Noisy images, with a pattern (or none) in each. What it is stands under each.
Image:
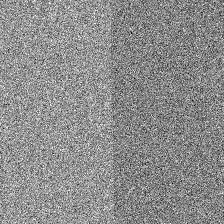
a sharp edge
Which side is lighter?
left
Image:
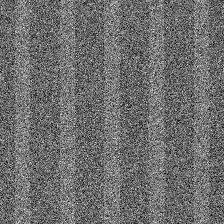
vertical stripes
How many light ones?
5
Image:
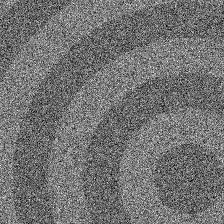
rings round one point
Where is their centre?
bottom right
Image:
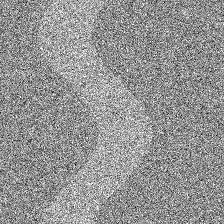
a wavy band
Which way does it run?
top to bottom
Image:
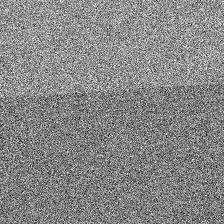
a sharp edge
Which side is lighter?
top
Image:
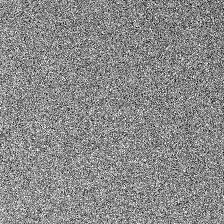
a smooth slope
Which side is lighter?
bottom left
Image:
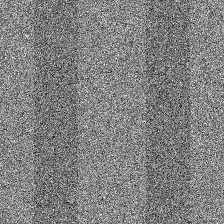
vertical stripes
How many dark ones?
2
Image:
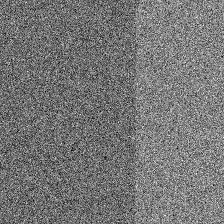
a sharp edge
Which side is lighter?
right
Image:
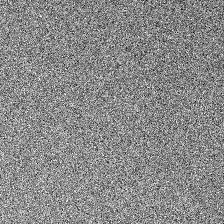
a smooth slope
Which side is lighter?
bottom left
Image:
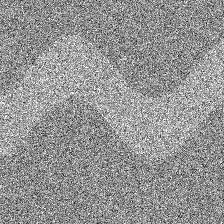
a wavy band
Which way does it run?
left to right
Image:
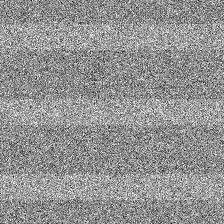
horizontal stripes
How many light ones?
3
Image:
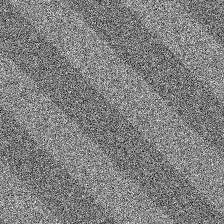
diagonal stripes
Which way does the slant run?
top left to bottom right
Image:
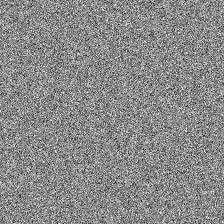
only noise
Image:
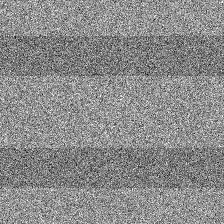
horizontal stripes
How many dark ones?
2
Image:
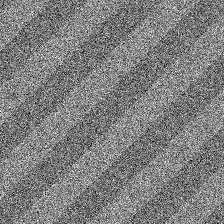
diagonal stripes
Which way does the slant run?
bottom left to top right
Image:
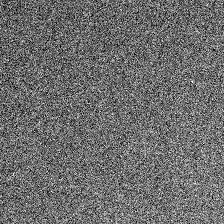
a smooth slope
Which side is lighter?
bottom right
